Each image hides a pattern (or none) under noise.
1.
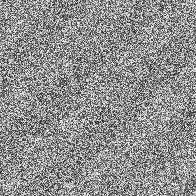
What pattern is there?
diagonal stripes
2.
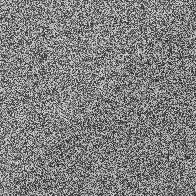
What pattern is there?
a sharp edge
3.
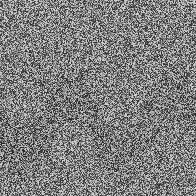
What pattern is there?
a wavy band
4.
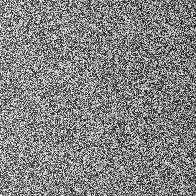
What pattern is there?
a smooth slope
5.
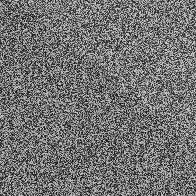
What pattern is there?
a sharp edge
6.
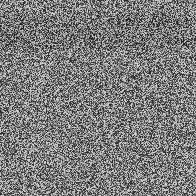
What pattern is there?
one horizontal stripe
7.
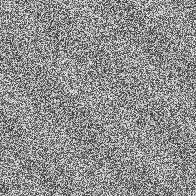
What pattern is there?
diagonal stripes
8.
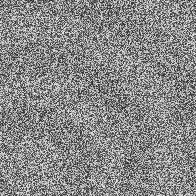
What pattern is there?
rings round one point
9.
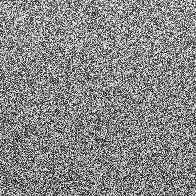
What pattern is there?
a smooth slope
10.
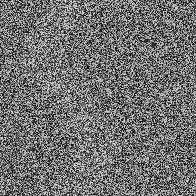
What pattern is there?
a wavy band
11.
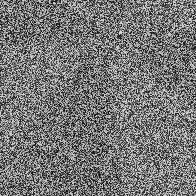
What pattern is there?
spokes from one point
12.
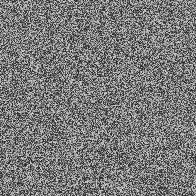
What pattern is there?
only noise
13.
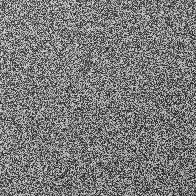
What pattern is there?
a smooth slope
